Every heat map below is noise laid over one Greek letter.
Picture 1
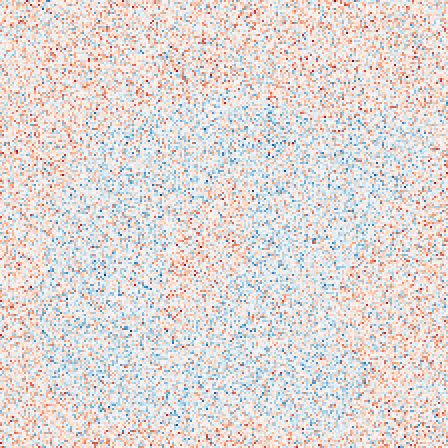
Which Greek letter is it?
alpha
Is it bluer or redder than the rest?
bluer
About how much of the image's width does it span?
nearly all
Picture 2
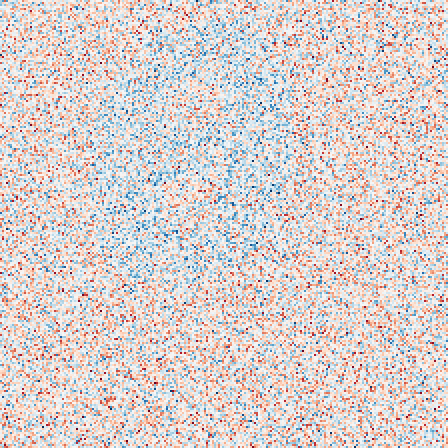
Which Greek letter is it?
theta
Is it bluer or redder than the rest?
bluer
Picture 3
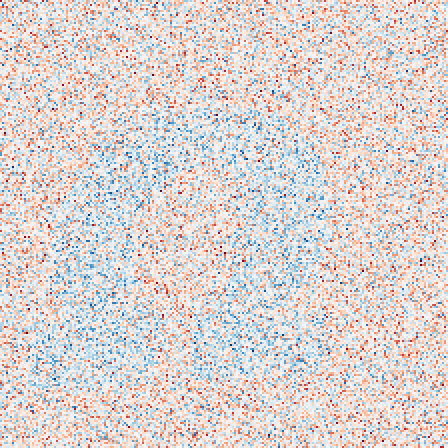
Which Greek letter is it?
omega
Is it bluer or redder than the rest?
bluer
